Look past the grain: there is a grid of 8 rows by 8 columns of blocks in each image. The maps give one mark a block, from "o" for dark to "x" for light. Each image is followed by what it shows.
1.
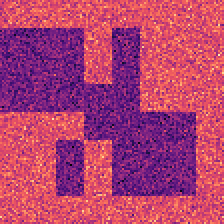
x x x x x x x x
o o o x o x x x
o o o x o x x x
o o o o o x x x
x x x o o o o x
x x o x o o o x
x x o x o o o x
x x x x x x x x
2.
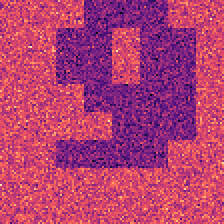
x x x o o o x x
x x o o x o o x
x x o o x o o x
x x x o o o o x
x x x x o o o x
x x o o o o x x
x x x x x x x x
x x x x x x x x
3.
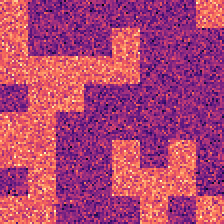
x o o o o o o x
x o o o x o o o
x x x x x o o o
o x x o o o o o
x x o o o o o o
x x o o x o x o
o x o o x x x o
x x o o o x o x
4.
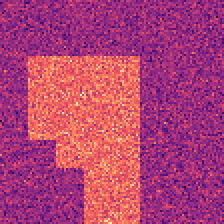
o o o o o o o o
o o o o o o o o
o x x x x o o o
o x x x x o o o
o x x x x o o o
o o x x x o o o
o o o x x o o o
o o o x x o o o
